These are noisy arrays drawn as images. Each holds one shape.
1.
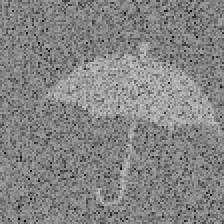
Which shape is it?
umbrella
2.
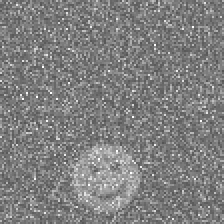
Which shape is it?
smiling face
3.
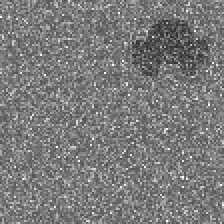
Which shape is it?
car
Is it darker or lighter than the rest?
darker
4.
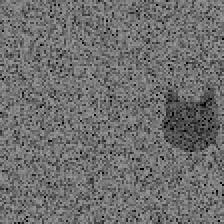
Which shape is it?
cat's head
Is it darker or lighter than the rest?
darker
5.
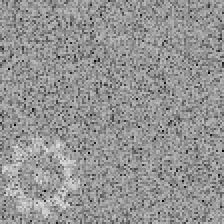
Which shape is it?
gear
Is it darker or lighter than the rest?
lighter
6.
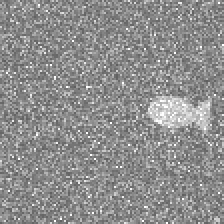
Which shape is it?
fish
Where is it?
middle right
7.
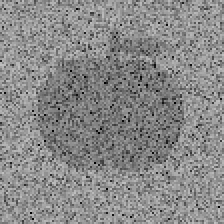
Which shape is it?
apple
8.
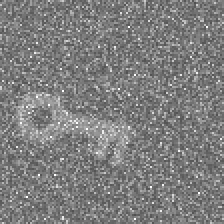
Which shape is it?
key
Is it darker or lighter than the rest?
lighter
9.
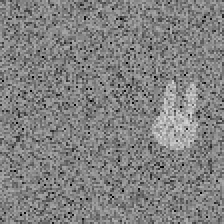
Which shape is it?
rabbit's head
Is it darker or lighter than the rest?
lighter
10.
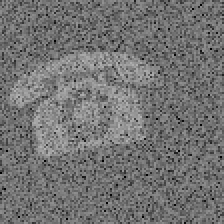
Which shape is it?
telephone
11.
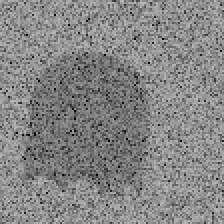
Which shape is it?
ghost
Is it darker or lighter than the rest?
darker
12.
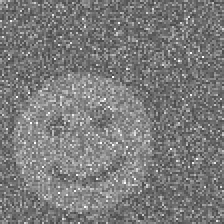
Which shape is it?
smiling face
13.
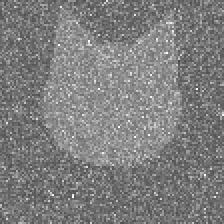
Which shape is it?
cat's head
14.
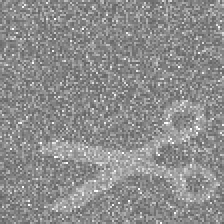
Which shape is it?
pair of scissors
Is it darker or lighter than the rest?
lighter
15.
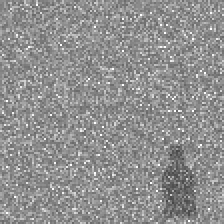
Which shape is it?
bottle
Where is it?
bottom right
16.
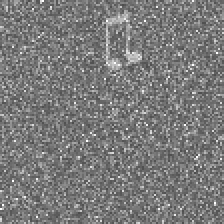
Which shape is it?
pair of musical notes
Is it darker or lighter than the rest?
lighter
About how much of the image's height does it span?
a quarter
